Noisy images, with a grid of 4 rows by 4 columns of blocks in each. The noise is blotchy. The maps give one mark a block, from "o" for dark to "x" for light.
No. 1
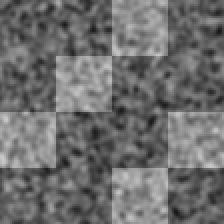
ooxo
oxoo
xoox
ooxo
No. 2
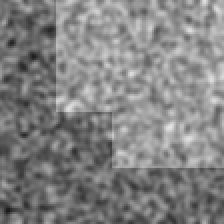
oxxx
oxxx
ooxx
oooo
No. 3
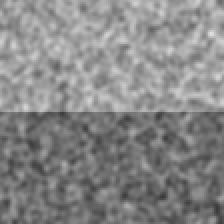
xxxx
xxxx
oooo
oooo
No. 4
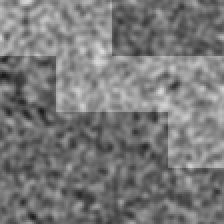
xxoo
oxxx
ooox
oooo
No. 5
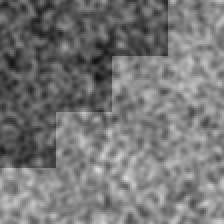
ooox
ooxx
oxxx
xxxx
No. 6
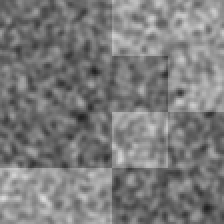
ooxx
ooox
ooxo
xxoo
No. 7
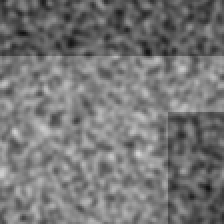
oooo
xxxx
xxxo
xxxo
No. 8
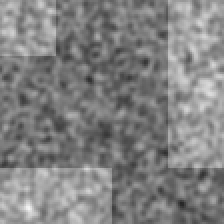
xoox
ooox
ooox
xxoo
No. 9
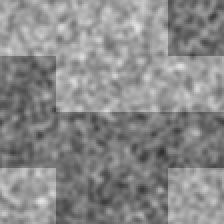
xxxo
oxxx
oooo
xoox
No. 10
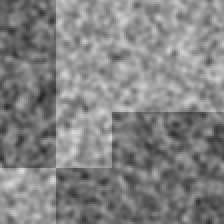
oxxx
oxxx
oxoo
xooo
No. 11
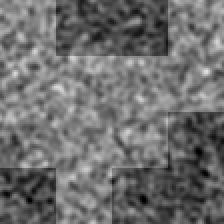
xoox
xxxx
xxxo
oxoo
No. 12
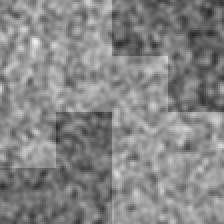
xxoo
xxxo
xoxx
ooxx
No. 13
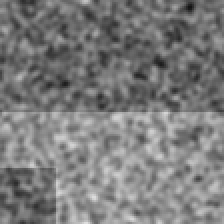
oooo
oooo
xxxx
oxxx
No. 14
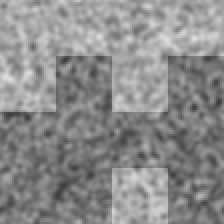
xxxx
xoxo
oooo
ooxo
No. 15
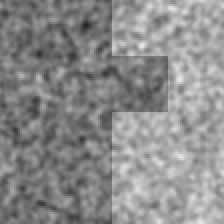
ooxx
ooox
ooxx
ooxx
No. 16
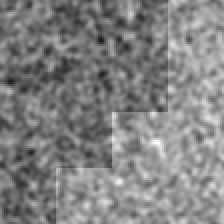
ooox
ooox
ooxx
oxxx
